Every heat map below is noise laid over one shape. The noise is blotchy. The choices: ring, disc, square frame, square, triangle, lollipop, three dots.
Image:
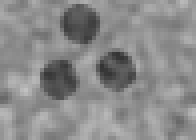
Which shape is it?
three dots
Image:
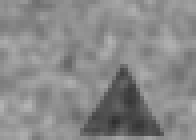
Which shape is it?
triangle
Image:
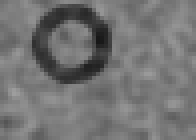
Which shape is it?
ring
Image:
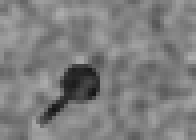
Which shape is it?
lollipop
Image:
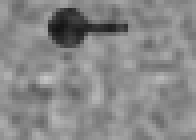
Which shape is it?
lollipop
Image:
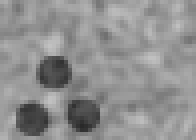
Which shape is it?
three dots
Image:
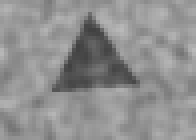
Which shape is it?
triangle
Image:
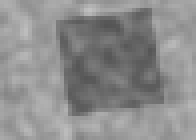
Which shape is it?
square
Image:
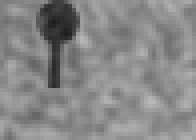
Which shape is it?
lollipop
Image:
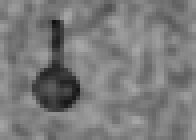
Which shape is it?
lollipop
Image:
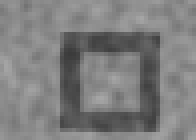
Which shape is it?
square frame
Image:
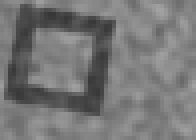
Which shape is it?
square frame
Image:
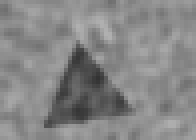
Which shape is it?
triangle
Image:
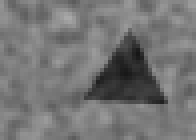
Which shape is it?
triangle
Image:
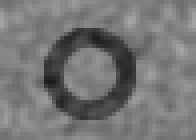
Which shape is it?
ring
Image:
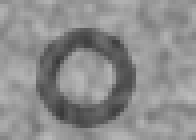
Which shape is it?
ring
